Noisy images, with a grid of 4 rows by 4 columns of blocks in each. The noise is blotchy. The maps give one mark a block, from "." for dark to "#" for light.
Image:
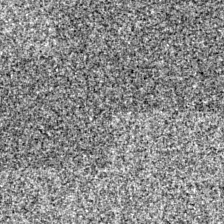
# . . .
. . . .
. . # #
# # # #
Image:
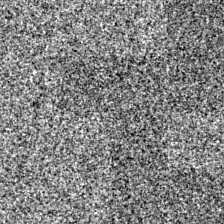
# # # .
# . . .
# # . #
# # . .
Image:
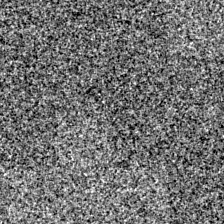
. . . #
. . . .
. # . .
# # # .
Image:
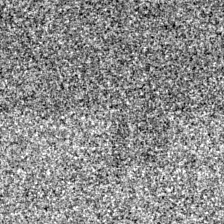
. . . .
. . . .
# # . #
# # # #
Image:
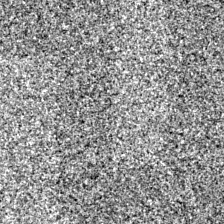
. . # .
# . # .
# . # .
# . . .
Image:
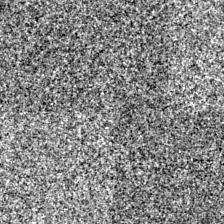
. . . #
. . . #
# # . .
# # . .
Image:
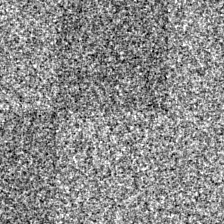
# . . #
# . . #
. # # #
. # # #
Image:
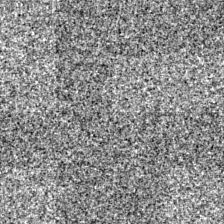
# . . .
# . # #
. . . .
# . . #
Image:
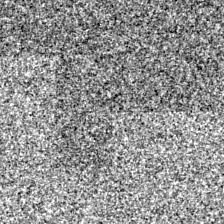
. . . .
# . . .
# . # #
# # # #
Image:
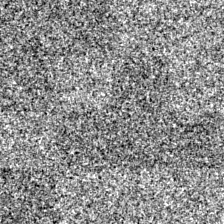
. . # #
. # . #
# . . .
. # # #
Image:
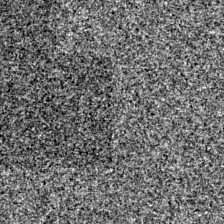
. # # #
. . # #
. . # #
# # # #
